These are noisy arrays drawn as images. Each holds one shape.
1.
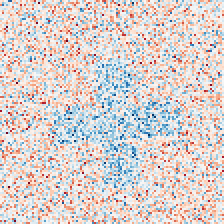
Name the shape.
cross
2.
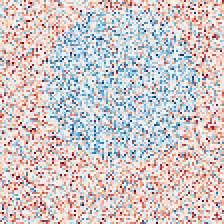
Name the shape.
disc
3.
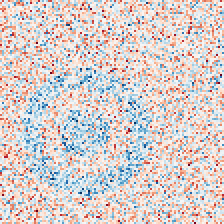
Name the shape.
bullseye
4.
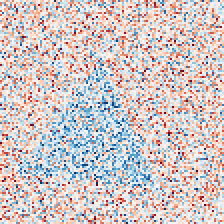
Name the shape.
triangle
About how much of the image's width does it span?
two thirds
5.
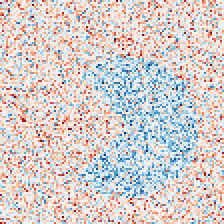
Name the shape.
disc with a wedge cut out
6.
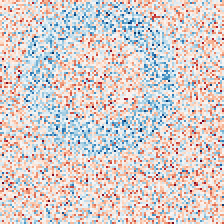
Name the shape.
ring
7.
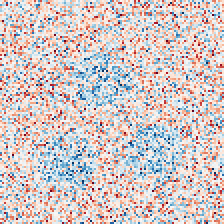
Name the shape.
three dots
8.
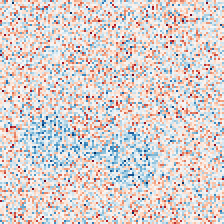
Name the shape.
dumbbell
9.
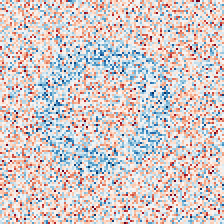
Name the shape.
ring
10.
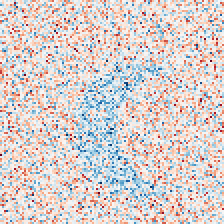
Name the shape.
crescent
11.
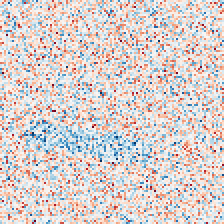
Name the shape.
bar
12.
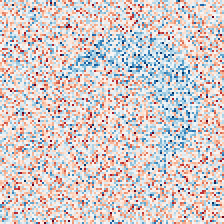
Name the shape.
crescent
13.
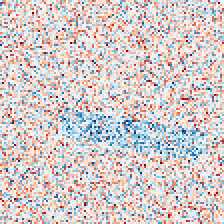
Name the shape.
bar
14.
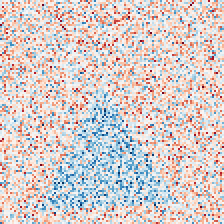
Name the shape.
triangle
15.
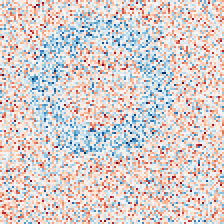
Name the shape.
ring
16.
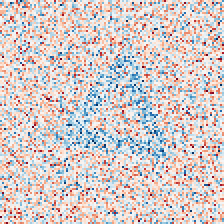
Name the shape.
triangle frame
